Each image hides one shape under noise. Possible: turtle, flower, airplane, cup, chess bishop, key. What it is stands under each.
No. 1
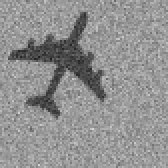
airplane
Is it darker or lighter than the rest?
darker
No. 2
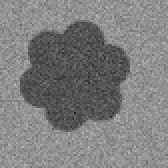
flower
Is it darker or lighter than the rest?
darker
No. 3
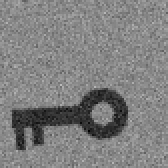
key
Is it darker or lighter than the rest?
darker
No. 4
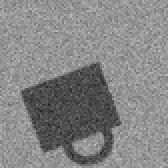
cup
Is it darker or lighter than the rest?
darker
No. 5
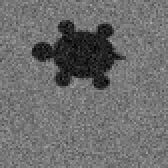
turtle
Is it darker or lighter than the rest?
darker
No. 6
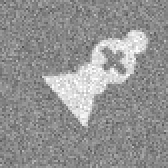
chess bishop
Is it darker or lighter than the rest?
lighter
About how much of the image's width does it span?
two thirds
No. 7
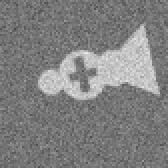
chess bishop
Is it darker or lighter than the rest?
lighter
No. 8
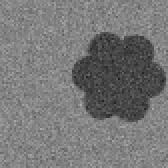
flower
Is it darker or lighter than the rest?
darker
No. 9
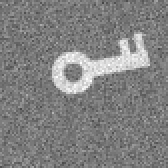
key
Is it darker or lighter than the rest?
lighter
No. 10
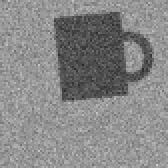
cup
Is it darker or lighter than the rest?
darker
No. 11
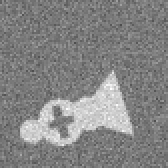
chess bishop
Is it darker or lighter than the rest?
lighter
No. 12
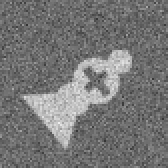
chess bishop
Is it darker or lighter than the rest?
lighter
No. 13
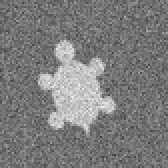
turtle
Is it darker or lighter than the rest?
lighter
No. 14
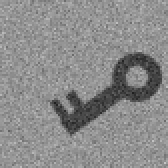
key
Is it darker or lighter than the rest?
darker
